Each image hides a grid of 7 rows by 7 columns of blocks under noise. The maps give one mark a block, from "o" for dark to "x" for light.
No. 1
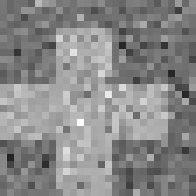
ooooooo
ooxxooo
ooxxooo
xxxxxxo
xxxxxxo
ooxxooo
ooxxooo
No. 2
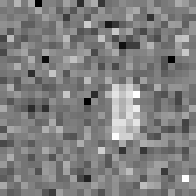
ooooooo
ooooooo
ooooooo
ooooxoo
ooooxoo
ooooooo
ooooooo
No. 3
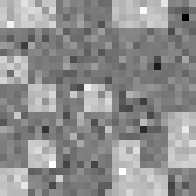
xxooxxo
ooooooo
xoooooo
oxoxooo
oooooox
oxooxox
xoooxxo
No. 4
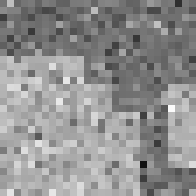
ooooooo
ooooooo
xxxoooo
xxxxoox
xxxxxox
xxxxxox
xxxxxoo
